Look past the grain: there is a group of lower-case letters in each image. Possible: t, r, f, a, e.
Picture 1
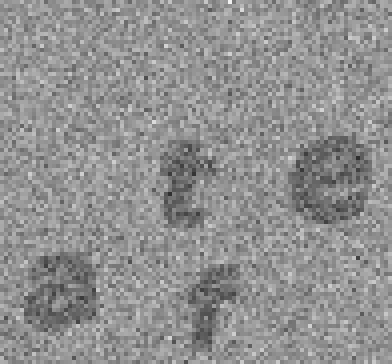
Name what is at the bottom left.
a
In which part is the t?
centre
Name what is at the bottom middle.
f
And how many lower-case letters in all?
4
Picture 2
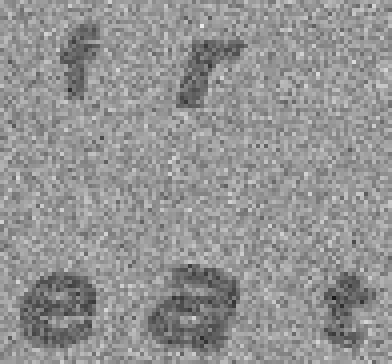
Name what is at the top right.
nothing
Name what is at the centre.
nothing
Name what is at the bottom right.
t
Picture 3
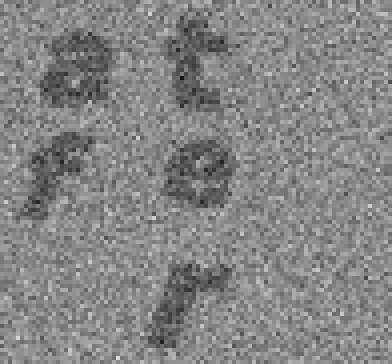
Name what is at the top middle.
t
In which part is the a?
top left
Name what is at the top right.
nothing
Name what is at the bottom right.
nothing
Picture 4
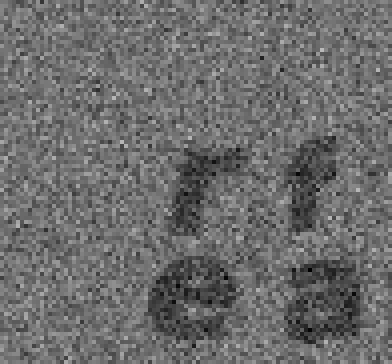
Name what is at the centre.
r
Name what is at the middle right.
f
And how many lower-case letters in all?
4
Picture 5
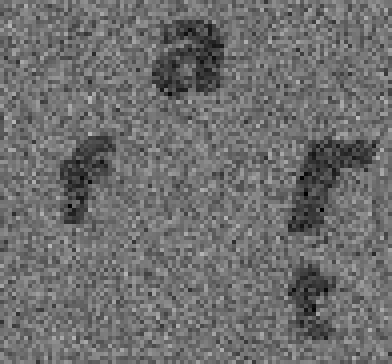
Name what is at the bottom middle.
nothing
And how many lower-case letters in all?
4
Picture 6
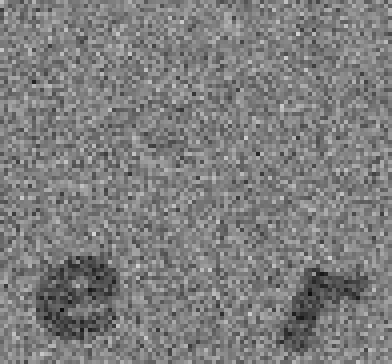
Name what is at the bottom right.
r
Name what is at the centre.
nothing
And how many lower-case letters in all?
2
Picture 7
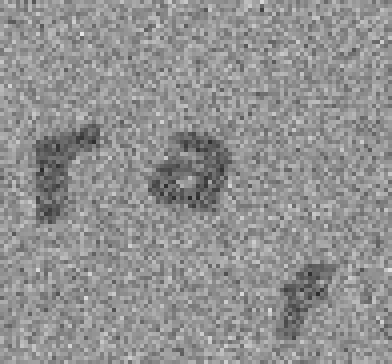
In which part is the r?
middle left
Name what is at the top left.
nothing
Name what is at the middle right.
nothing
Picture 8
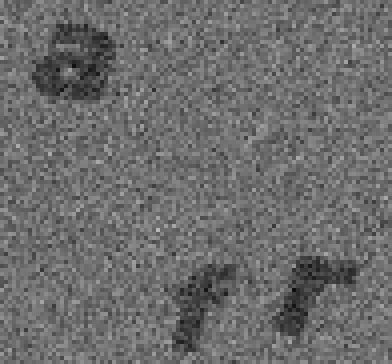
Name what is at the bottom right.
r
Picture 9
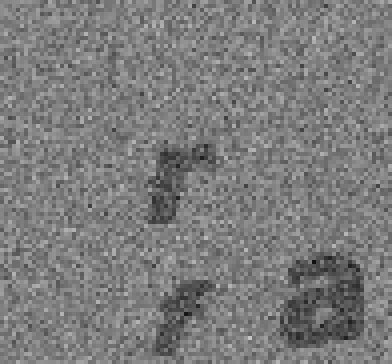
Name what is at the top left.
nothing
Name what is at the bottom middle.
f
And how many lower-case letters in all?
3
